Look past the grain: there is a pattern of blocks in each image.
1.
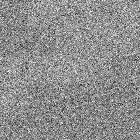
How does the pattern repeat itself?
no symmetry
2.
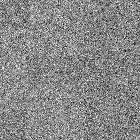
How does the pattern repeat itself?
top and bottom mirror each other
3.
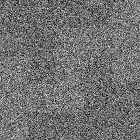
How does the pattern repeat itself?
the same after a half turn
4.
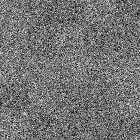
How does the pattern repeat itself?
no symmetry
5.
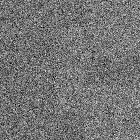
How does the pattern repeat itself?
top and bottom mirror each other
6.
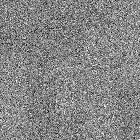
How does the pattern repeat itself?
no symmetry
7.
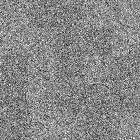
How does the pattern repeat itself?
no symmetry
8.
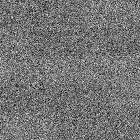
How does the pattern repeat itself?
the same after a half turn
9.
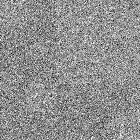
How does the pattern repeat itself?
mirrored about the diagonal from the bottom left
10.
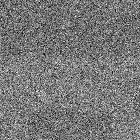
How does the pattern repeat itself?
left and right mirror each other
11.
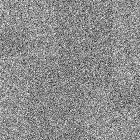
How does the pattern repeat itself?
the same after a half turn
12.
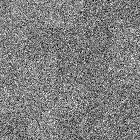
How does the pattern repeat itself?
no symmetry
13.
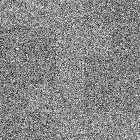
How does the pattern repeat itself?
the same after a half turn
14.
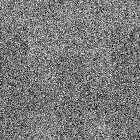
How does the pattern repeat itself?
left and right mirror each other
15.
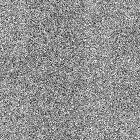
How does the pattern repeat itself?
top and bottom mirror each other
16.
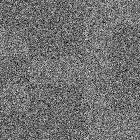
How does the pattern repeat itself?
top and bottom mirror each other
